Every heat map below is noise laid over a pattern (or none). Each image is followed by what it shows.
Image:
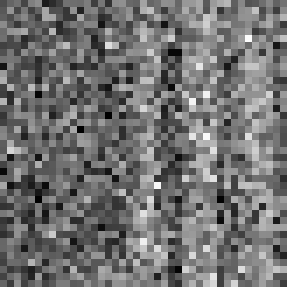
bands of columns
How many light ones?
3
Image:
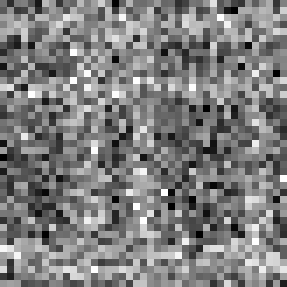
bands of rows crossing bands of columns
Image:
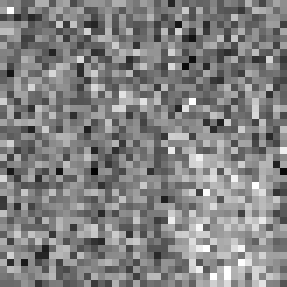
one block
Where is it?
bottom right
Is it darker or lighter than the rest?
lighter
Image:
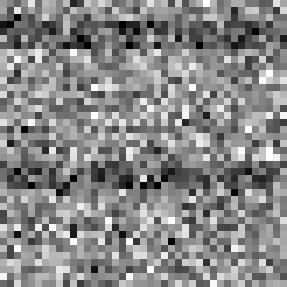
bands of rows
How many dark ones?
2
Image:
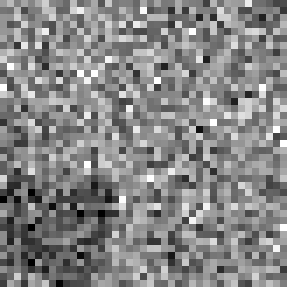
one block
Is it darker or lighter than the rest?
darker
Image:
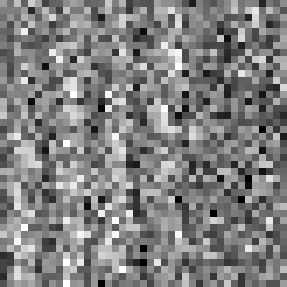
bands of columns
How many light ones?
4
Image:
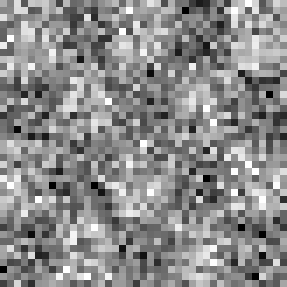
a checkerboard
